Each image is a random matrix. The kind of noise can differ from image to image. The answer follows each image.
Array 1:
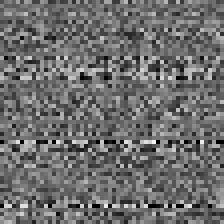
rows of uneven size
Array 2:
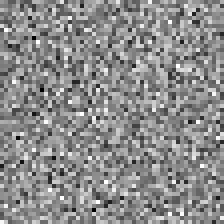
independent entries
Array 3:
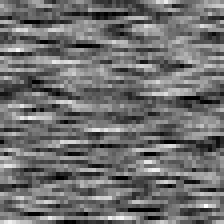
streaked along the rows
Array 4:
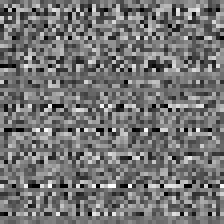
rows of uneven size
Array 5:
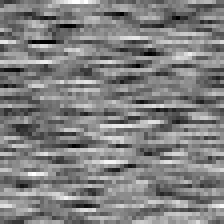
streaked along the rows
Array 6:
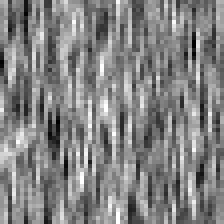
streaked along the columns
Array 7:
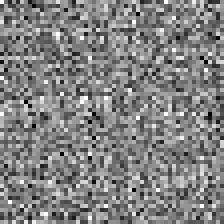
low rank plus noise
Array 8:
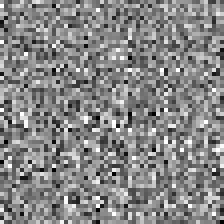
low rank plus noise
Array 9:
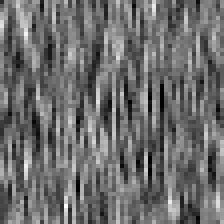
streaked along the columns
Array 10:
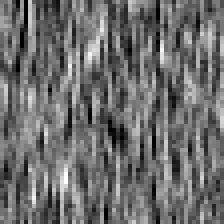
streaked along the columns
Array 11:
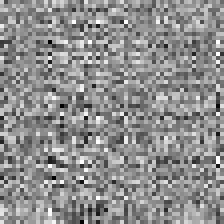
low rank plus noise
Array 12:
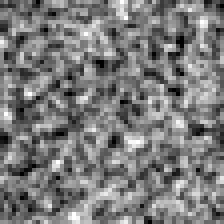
blotchy
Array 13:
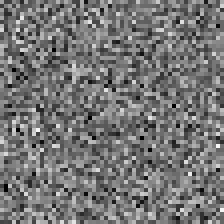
independent entries
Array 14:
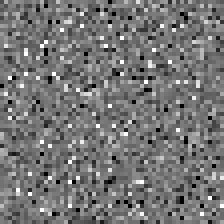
heavy tails
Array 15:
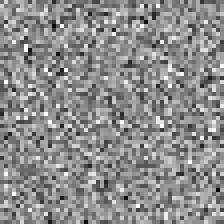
independent entries
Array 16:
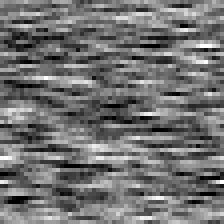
streaked along the rows
